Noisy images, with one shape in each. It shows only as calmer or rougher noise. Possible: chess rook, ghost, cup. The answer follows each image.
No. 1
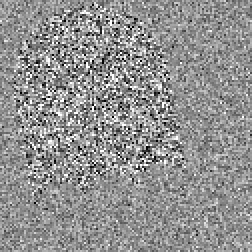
ghost
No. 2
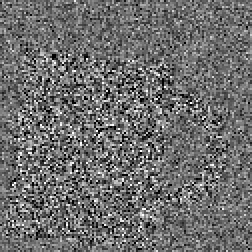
cup
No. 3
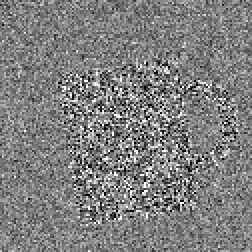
cup
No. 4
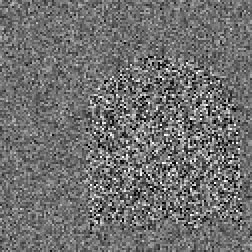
ghost
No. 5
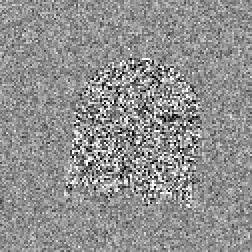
ghost
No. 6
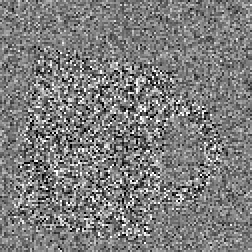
cup
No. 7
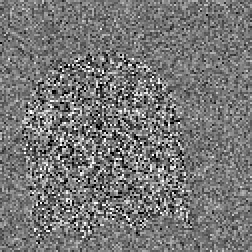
ghost
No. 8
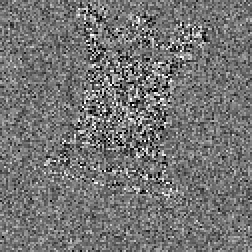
chess rook
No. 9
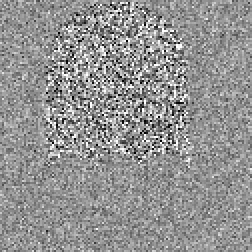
ghost
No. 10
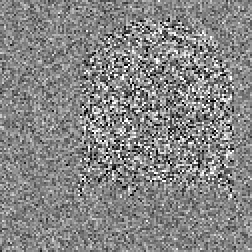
ghost
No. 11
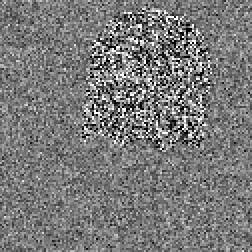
ghost
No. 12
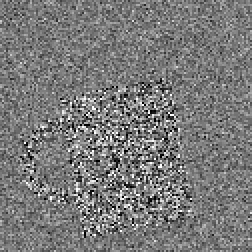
cup
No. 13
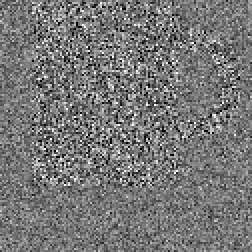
cup
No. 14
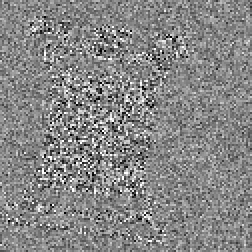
chess rook
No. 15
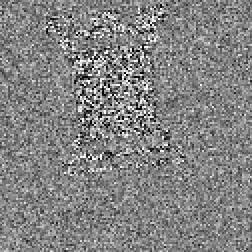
chess rook
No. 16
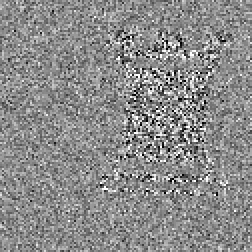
chess rook
